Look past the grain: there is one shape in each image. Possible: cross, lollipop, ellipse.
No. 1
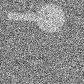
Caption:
light lollipop
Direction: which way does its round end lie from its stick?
right
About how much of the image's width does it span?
two thirds
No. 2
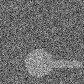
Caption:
light lollipop
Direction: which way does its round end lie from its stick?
left
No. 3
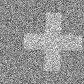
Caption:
light cross
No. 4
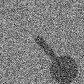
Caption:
dark lollipop
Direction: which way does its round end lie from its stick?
down and right
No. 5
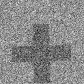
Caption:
dark cross
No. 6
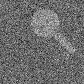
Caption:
light lollipop
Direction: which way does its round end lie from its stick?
up and left
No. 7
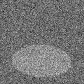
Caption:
light ellipse
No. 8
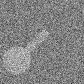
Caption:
light lollipop
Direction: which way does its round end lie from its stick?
down and left
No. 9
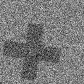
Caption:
dark cross
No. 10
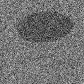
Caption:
dark ellipse
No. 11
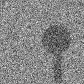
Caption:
dark lollipop
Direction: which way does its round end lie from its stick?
up
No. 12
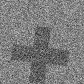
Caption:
dark cross
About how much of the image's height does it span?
two thirds
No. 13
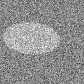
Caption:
light ellipse
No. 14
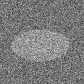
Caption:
light ellipse
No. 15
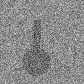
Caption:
dark lollipop
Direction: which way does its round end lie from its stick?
down
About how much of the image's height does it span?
two thirds
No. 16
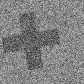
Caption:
dark cross
